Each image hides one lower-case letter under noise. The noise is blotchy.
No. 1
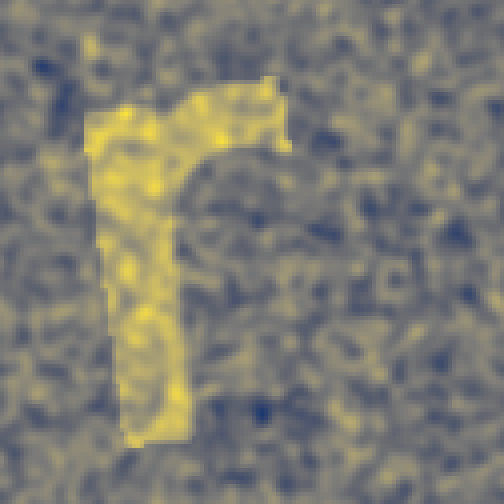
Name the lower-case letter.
r
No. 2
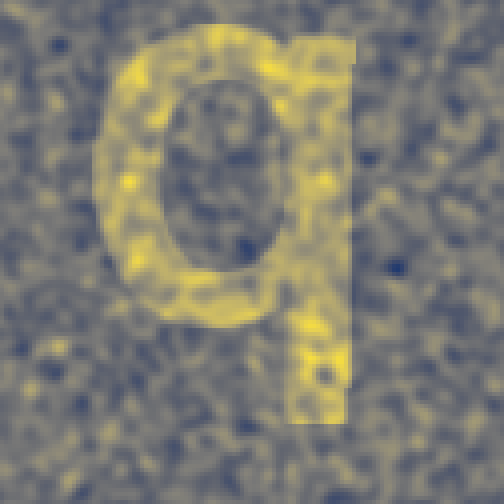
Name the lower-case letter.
q
